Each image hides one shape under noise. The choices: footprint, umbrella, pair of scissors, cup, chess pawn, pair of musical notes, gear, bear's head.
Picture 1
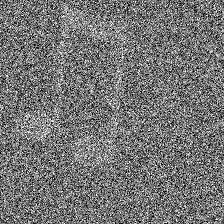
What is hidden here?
light pair of musical notes
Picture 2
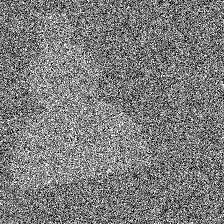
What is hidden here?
light chess pawn
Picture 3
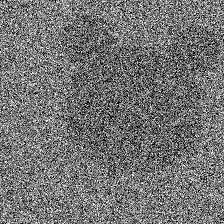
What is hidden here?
dark bear's head
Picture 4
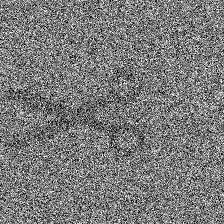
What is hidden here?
dark pair of scissors
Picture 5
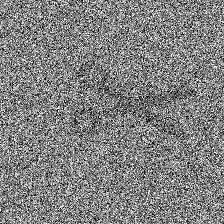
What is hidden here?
dark pair of scissors
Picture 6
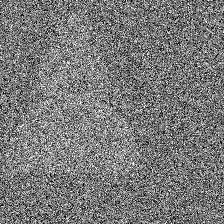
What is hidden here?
light chess pawn
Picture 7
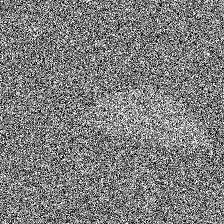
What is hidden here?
light umbrella
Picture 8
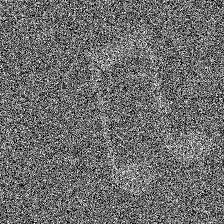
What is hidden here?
light pair of musical notes
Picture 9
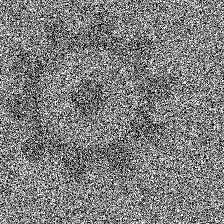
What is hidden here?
dark gear
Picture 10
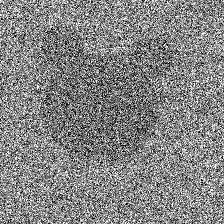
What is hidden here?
dark bear's head
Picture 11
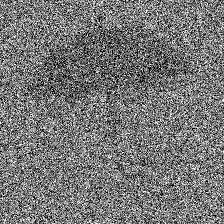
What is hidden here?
dark umbrella
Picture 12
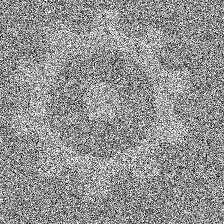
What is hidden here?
light gear
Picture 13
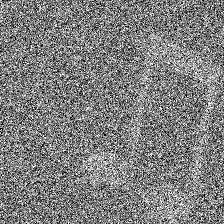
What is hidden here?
light pair of musical notes
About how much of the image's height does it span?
nearly all
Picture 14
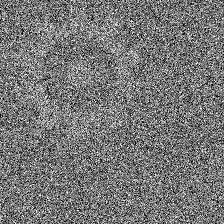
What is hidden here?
light gear
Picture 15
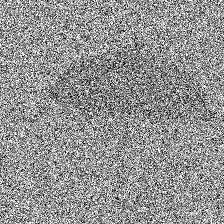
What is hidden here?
dark umbrella
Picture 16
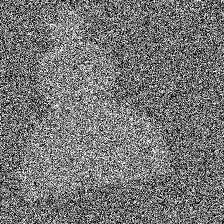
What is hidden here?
light chess pawn
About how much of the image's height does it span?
nearly all
